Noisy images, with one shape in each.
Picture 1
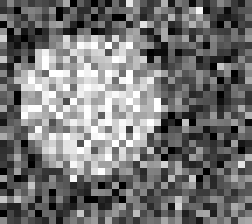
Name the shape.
disc
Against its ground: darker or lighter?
lighter
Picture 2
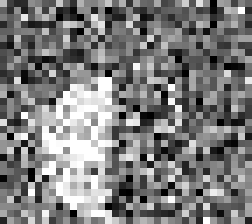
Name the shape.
half disc
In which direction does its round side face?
left
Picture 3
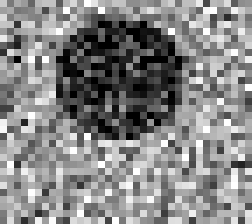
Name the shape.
disc
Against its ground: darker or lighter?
darker
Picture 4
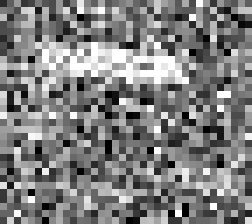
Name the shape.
bar
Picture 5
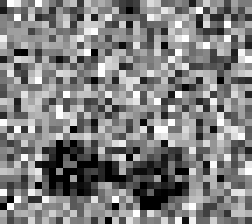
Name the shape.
dumbbell
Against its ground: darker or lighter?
darker
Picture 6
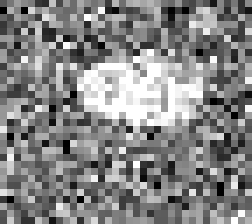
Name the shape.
ellipse
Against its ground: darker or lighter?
lighter
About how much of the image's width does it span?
half
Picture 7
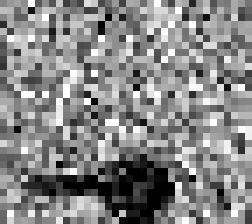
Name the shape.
lollipop
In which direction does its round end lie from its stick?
right
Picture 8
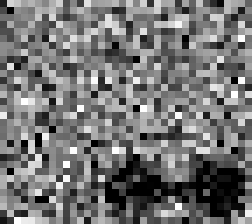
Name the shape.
dumbbell
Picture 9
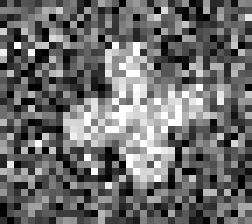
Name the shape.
cross
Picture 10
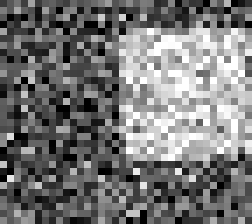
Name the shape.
square
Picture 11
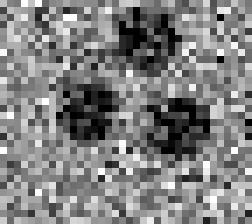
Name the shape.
three dots
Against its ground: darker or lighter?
darker
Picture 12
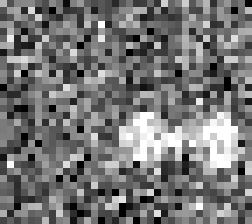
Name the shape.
dumbbell
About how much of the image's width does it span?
half
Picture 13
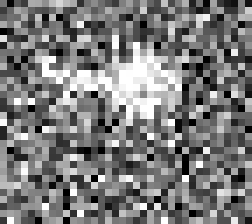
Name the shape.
lollipop
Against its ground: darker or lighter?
lighter
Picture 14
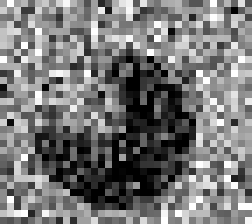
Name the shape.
disc with a wedge cut out
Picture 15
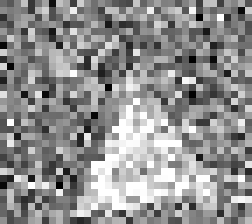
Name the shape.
triangle
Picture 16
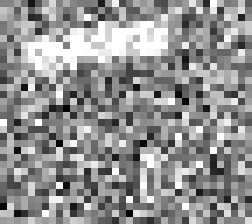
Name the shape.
bar
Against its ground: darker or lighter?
lighter
